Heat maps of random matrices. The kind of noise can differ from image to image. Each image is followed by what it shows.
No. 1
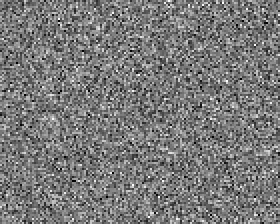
independent entries
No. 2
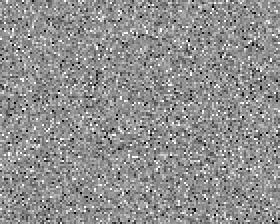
heavy tails
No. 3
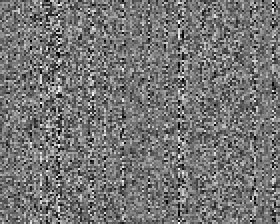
columns of uneven size
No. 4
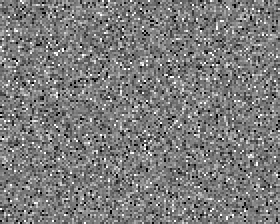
heavy tails
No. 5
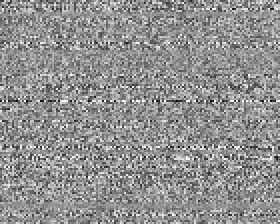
rows of uneven size
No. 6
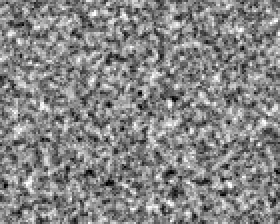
blotchy
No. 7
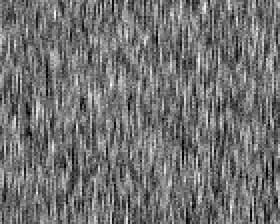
streaked along the columns
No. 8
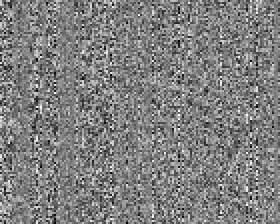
columns of uneven size
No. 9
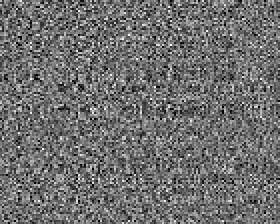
low rank plus noise
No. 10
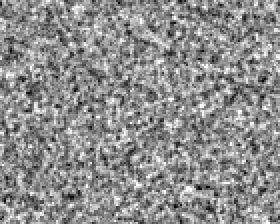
blotchy
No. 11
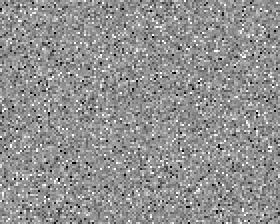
heavy tails
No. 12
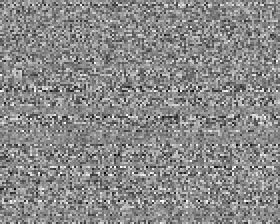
rows of uneven size
